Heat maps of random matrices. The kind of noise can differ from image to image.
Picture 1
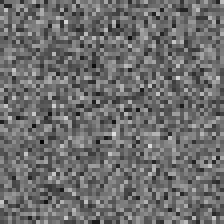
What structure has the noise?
independent entries
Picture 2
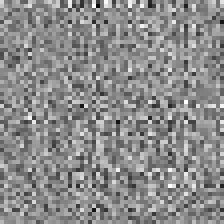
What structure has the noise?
low rank plus noise
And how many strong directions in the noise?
two
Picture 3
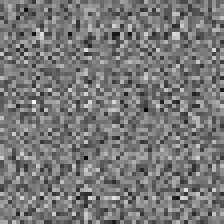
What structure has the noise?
low rank plus noise
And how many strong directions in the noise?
two
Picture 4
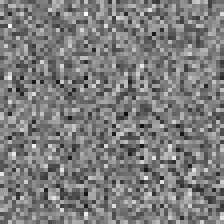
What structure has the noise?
low rank plus noise
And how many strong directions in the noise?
five to eight
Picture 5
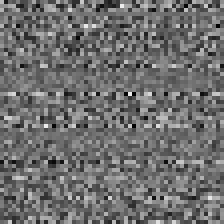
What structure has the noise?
rows of uneven size
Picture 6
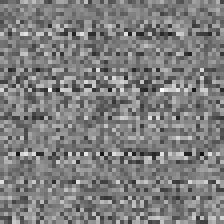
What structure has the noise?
rows of uneven size
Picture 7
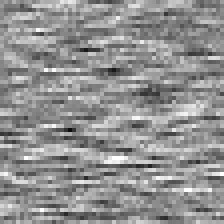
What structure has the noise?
streaked along the rows
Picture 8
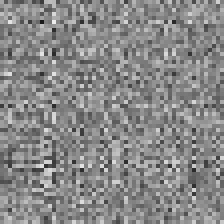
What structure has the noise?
low rank plus noise
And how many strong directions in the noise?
two
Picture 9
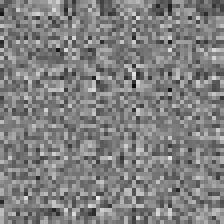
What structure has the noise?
low rank plus noise
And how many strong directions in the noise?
two
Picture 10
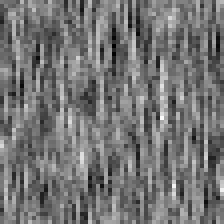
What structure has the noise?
streaked along the columns
